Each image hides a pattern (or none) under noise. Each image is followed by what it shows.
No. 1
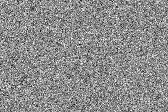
only noise
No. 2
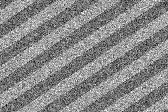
diagonal stripes
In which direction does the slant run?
bottom left to top right
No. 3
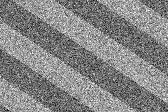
diagonal stripes
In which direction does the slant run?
top left to bottom right
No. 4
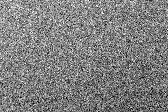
a smooth slope
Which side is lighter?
top left
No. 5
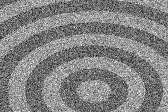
rings round one point
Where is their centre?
bottom middle
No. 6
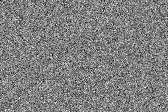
only noise
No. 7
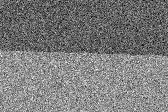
a sharp edge
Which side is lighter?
bottom
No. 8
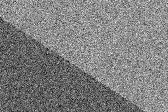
a sharp edge
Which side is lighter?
top right
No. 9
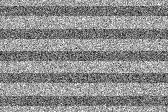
horizontal stripes
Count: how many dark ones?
5
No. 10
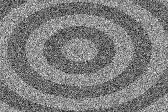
rings round one point
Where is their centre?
centre
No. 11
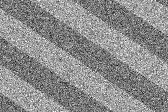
diagonal stripes
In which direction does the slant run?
top left to bottom right
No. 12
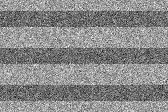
horizontal stripes
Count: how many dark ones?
3
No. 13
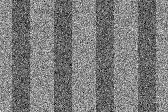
vertical stripes
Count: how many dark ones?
4
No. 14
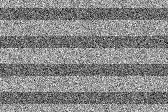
horizontal stripes
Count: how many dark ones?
4
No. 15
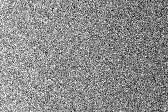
a smooth slope
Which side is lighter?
left
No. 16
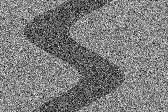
a wavy band
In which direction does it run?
top to bottom
